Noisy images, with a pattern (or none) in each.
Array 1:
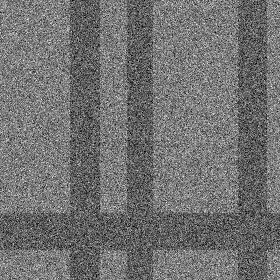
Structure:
bands of rows crossing bands of columns
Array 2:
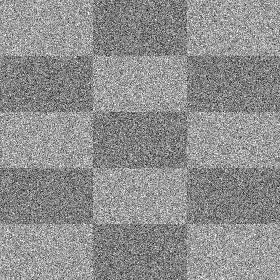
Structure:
a checkerboard
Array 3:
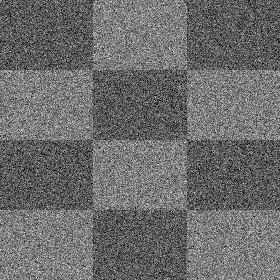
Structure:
a checkerboard
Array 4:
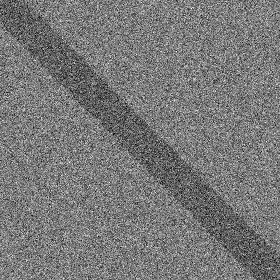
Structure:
a diagonal band
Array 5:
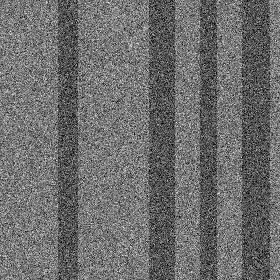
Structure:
bands of columns
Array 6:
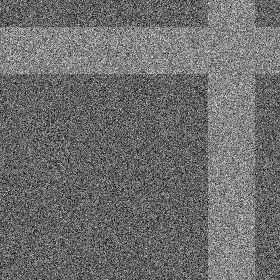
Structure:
bands of rows crossing bands of columns
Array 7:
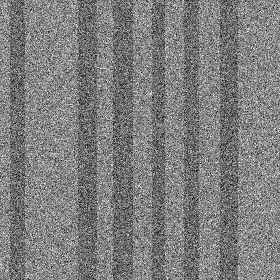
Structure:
bands of columns
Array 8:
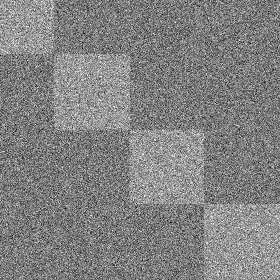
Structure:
blocks along the diagonal
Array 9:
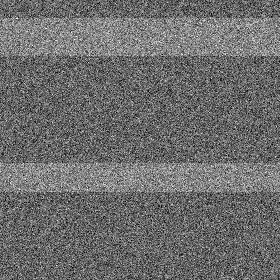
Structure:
bands of rows
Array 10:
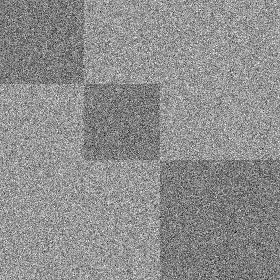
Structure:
blocks along the diagonal
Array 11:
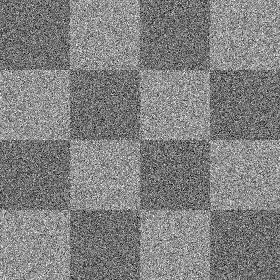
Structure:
a checkerboard
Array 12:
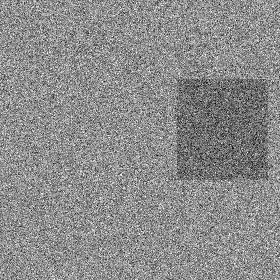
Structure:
one block
